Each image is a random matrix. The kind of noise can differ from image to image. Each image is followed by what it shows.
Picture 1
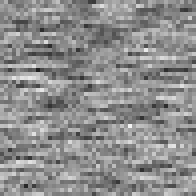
streaked along the rows
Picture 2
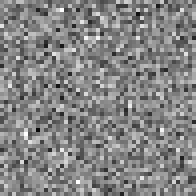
independent entries
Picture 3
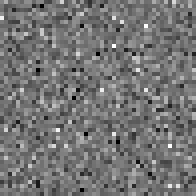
heavy tails
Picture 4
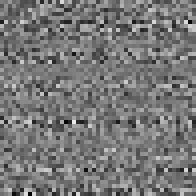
rows of uneven size
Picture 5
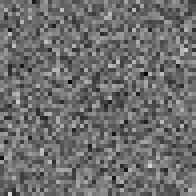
independent entries
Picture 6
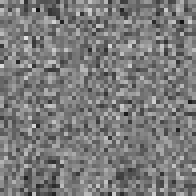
low rank plus noise
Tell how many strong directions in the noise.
one
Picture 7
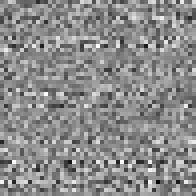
rows of uneven size
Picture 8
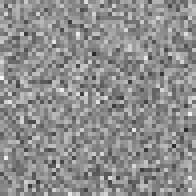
independent entries
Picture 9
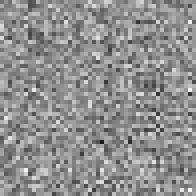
low rank plus noise
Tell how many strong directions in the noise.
two
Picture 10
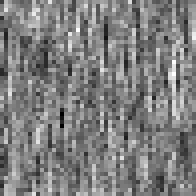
streaked along the columns
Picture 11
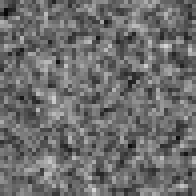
blotchy
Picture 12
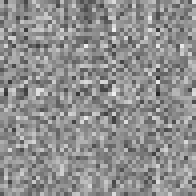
low rank plus noise
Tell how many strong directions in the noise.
one
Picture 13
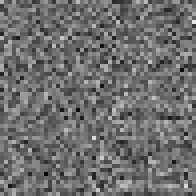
low rank plus noise
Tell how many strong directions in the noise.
three or four
